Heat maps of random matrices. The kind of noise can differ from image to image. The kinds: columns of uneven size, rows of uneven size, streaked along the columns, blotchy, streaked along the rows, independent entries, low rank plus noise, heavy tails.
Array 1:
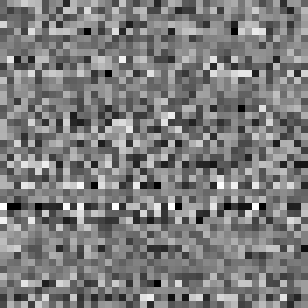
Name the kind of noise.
rows of uneven size
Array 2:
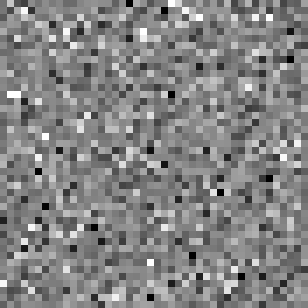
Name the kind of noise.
heavy tails
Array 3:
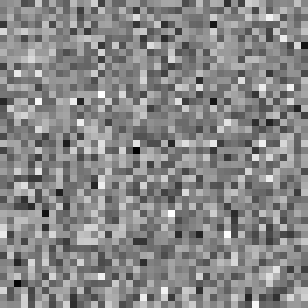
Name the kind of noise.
low rank plus noise
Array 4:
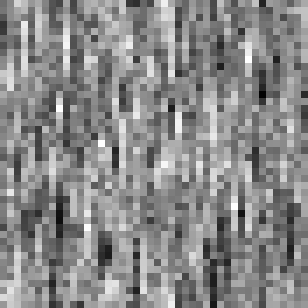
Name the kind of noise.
streaked along the columns
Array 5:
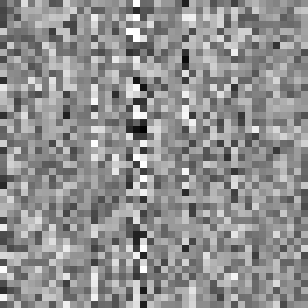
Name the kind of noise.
columns of uneven size
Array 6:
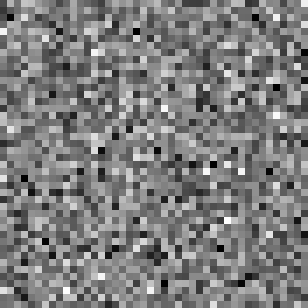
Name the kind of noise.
independent entries
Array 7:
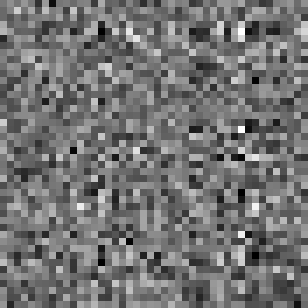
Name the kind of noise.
low rank plus noise
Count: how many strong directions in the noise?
one
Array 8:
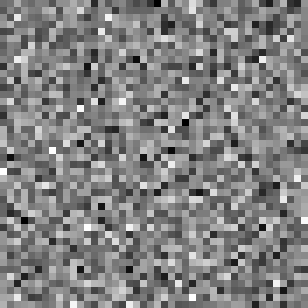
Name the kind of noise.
independent entries
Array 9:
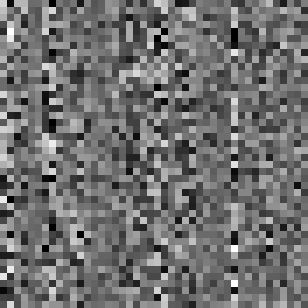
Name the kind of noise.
columns of uneven size
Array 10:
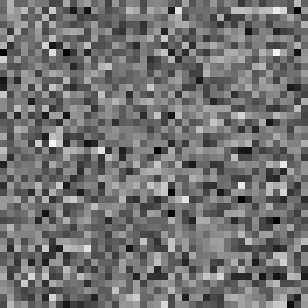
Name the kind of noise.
low rank plus noise
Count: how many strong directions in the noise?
one
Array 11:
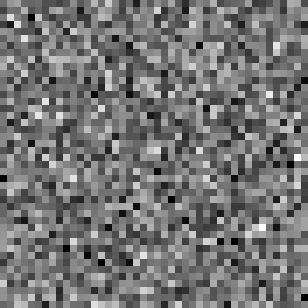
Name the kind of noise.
independent entries
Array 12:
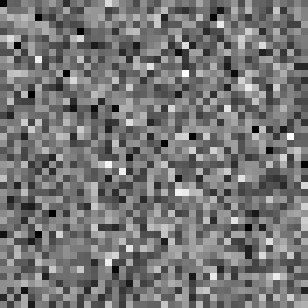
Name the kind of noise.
independent entries
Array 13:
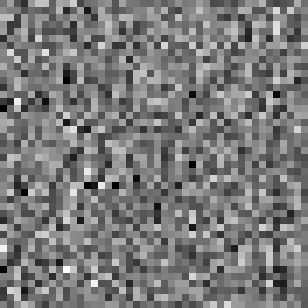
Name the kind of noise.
low rank plus noise
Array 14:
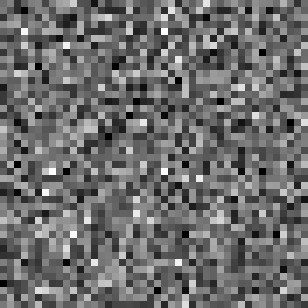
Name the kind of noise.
low rank plus noise
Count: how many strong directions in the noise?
five to eight
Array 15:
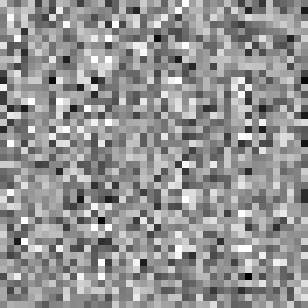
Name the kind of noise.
low rank plus noise
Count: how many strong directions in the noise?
five to eight
